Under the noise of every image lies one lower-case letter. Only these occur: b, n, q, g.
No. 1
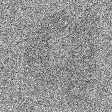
dark q
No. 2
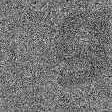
dark g
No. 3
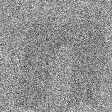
dark n
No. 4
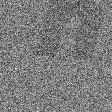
dark n
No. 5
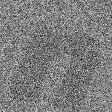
dark n
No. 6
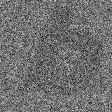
dark b
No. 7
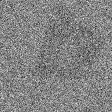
dark b
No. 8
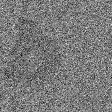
dark b
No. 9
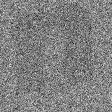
dark n
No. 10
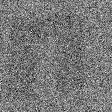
dark n
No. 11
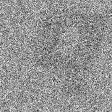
dark q
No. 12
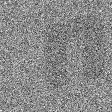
dark n
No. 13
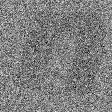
dark n
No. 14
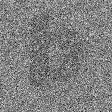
dark b
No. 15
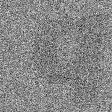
dark q
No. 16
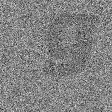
dark g
